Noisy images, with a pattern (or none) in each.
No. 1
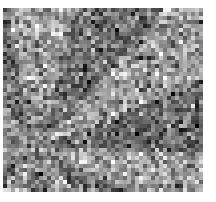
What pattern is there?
spokes from one point
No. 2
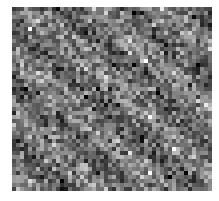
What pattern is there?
diagonal stripes
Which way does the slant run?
top left to bottom right
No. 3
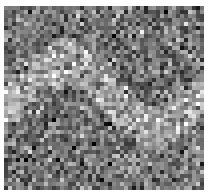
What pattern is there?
a wavy band
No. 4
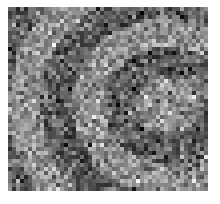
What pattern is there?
rings round one point
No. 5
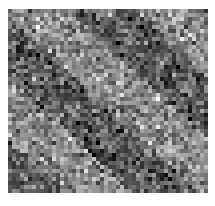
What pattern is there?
diagonal stripes
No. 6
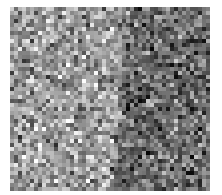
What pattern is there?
a sharp edge
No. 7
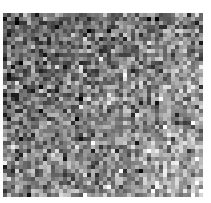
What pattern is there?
a smooth slope
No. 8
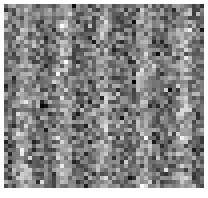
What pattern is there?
vertical stripes
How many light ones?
5
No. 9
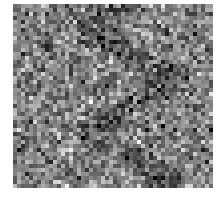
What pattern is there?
a wavy band
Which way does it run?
top to bottom
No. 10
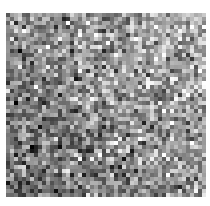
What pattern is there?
a smooth slope
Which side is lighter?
top right
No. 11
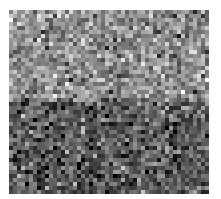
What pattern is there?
a sharp edge
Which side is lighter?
top
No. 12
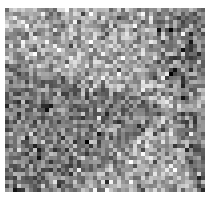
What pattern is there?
spokes from one point
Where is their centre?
middle right
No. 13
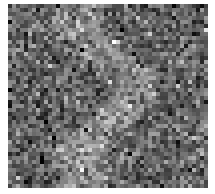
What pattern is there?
a wavy band
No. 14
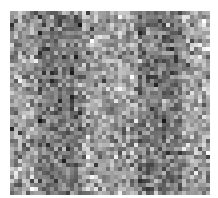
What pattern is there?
vertical stripes
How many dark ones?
2
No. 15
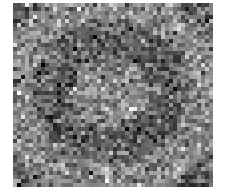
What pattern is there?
rings round one point
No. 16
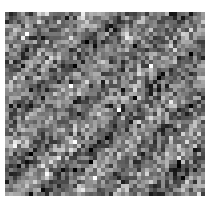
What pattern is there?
diagonal stripes
